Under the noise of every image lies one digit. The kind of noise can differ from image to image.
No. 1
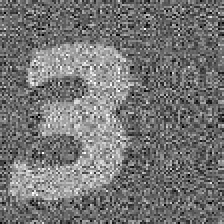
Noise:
low rank plus noise
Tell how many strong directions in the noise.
three or four
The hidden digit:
3
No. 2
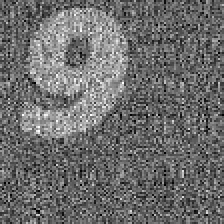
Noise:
low rank plus noise
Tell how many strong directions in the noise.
five to eight
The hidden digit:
9
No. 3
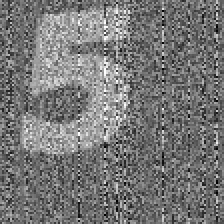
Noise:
columns of uneven size
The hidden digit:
5
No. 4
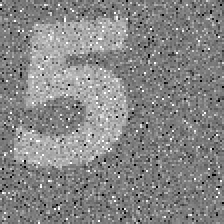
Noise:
heavy tails
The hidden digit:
5
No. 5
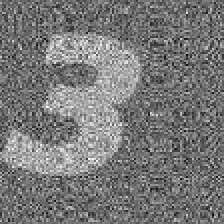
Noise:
low rank plus noise
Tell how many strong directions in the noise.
three or four
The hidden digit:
3
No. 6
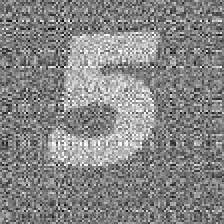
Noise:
low rank plus noise
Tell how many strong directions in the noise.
two
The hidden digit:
5
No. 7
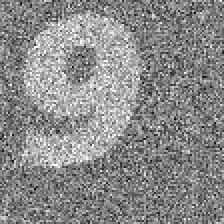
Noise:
independent entries
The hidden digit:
9
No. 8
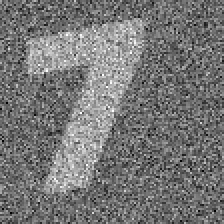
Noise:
independent entries
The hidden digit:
7
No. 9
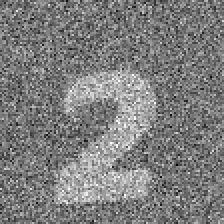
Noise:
independent entries
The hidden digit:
2
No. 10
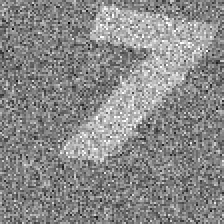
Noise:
independent entries
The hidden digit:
7
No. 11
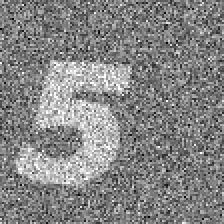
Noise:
independent entries
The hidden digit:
5
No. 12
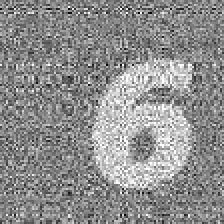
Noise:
low rank plus noise
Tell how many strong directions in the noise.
three or four
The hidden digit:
6
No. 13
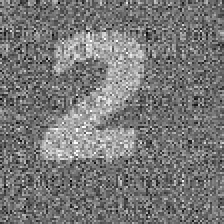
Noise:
low rank plus noise
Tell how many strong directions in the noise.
five to eight
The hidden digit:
2
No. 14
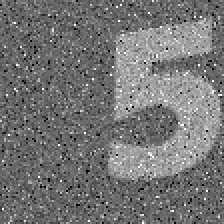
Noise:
heavy tails
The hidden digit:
5
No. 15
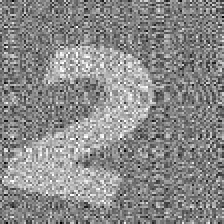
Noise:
low rank plus noise
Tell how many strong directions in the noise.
two
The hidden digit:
2
